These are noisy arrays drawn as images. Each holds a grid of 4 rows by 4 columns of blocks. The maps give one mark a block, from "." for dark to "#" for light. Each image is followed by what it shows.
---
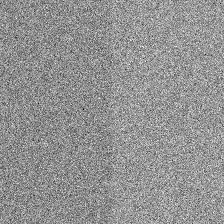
. . # #
. . # #
. . # #
. . # #
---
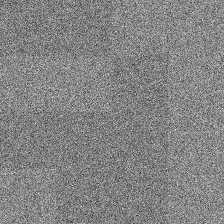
. . # #
# # . #
. . . #
# . . #
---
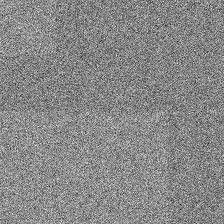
# . . .
. . . .
# # # .
# # # .
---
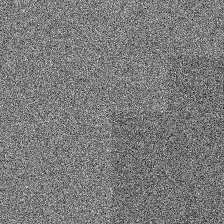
# # # #
# # # .
# # . .
# # . .
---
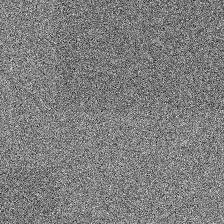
# . . .
# . . .
# # # #
. # # #
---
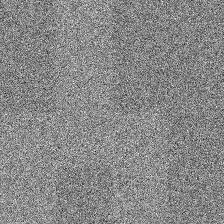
. # . .
. # . .
# # # .
# . # .
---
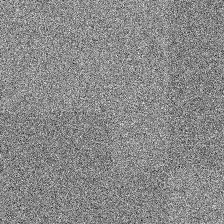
# # # .
# # # .
. . # .
. . . #
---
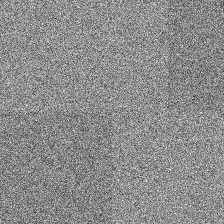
# # # .
# # # .
. . # #
. . # #
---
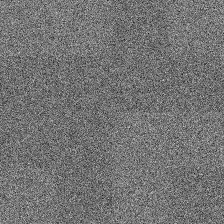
# # . #
. . . .
. . # #
# . # .
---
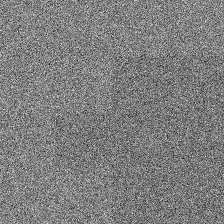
# # # #
# # . .
# . . .
# # . .
